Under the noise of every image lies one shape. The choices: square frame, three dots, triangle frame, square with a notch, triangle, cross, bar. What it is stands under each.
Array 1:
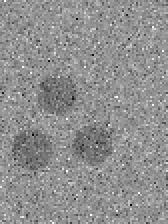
three dots
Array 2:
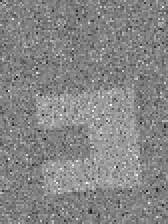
square with a notch
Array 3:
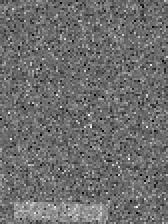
bar
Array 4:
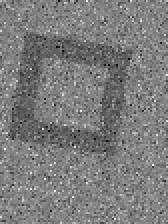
square frame
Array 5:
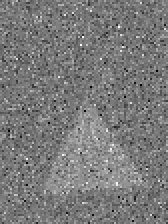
triangle
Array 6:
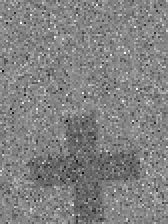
cross
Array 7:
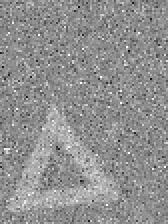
triangle frame
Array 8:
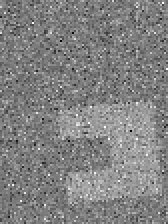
square with a notch
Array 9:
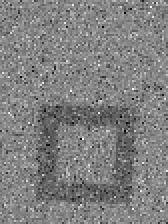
square frame
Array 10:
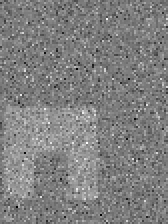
square with a notch
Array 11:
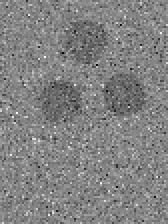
three dots
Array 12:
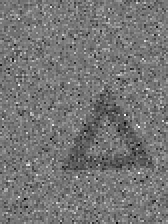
triangle frame
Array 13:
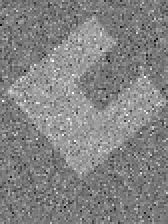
square with a notch
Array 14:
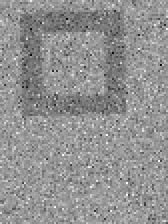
square frame
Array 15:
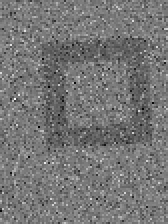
square frame
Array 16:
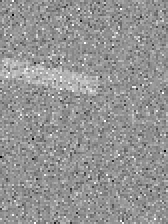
bar
